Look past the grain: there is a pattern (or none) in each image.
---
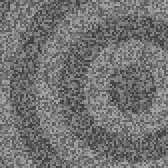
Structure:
rings round one point
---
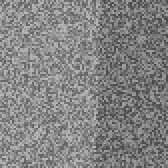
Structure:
a sharp edge
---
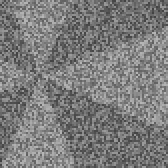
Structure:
spokes from one point
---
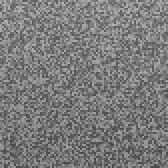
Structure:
a smooth slope
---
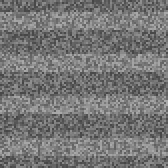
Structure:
horizontal stripes
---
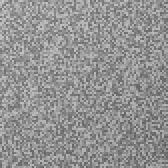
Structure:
a smooth slope
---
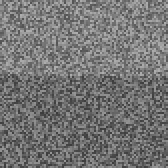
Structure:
a sharp edge
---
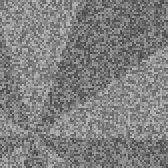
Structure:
spokes from one point
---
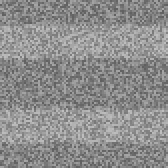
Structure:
horizontal stripes
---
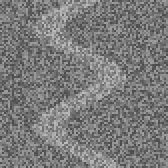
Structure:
a wavy band
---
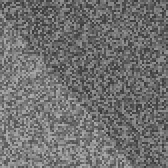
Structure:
a sharp edge
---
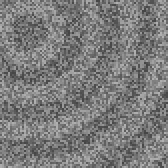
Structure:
rings round one point
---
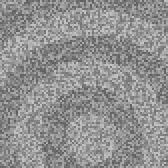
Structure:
rings round one point
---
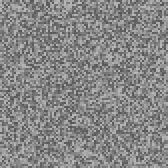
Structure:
only noise
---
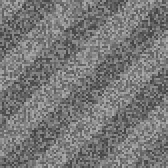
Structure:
diagonal stripes
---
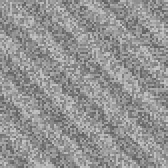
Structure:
diagonal stripes
